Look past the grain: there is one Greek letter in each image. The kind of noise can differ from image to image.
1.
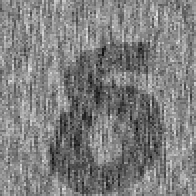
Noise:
streaked along the columns
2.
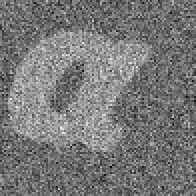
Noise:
low rank plus noise
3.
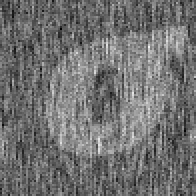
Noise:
streaked along the columns
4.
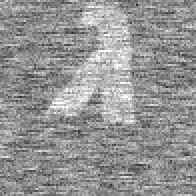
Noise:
streaked along the rows
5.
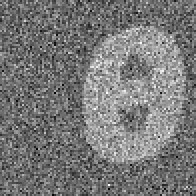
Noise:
independent entries
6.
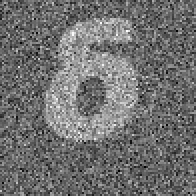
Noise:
independent entries
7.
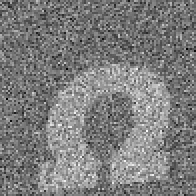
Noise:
independent entries
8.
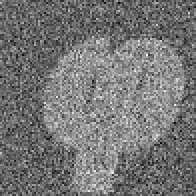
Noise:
low rank plus noise
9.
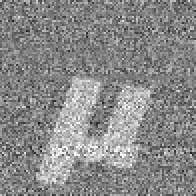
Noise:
rows of uneven size
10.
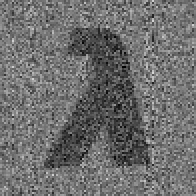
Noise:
columns of uneven size
